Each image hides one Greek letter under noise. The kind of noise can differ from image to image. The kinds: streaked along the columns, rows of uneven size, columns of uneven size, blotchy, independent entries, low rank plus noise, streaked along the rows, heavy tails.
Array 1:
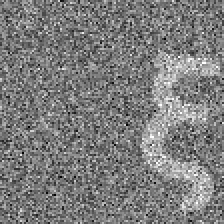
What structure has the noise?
independent entries
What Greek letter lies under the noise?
xi
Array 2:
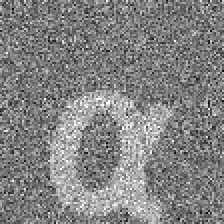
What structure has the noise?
low rank plus noise
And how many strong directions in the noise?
two
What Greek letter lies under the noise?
alpha
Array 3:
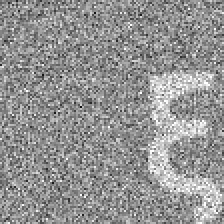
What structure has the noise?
independent entries
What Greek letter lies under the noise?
xi
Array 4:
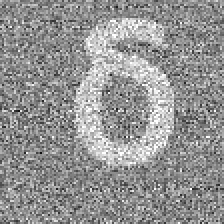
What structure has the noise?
rows of uneven size
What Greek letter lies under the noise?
delta
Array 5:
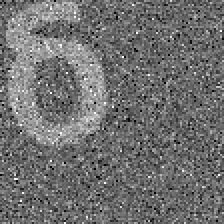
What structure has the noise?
heavy tails
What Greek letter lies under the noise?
delta
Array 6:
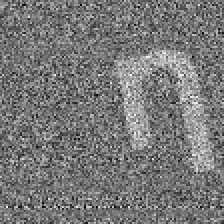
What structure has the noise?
rows of uneven size
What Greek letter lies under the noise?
eta
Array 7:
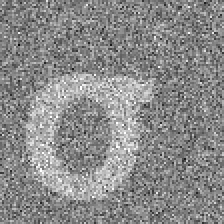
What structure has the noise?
independent entries
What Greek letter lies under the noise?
sigma
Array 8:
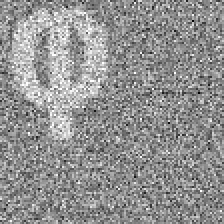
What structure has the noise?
low rank plus noise
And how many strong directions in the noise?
three or four
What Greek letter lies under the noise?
phi
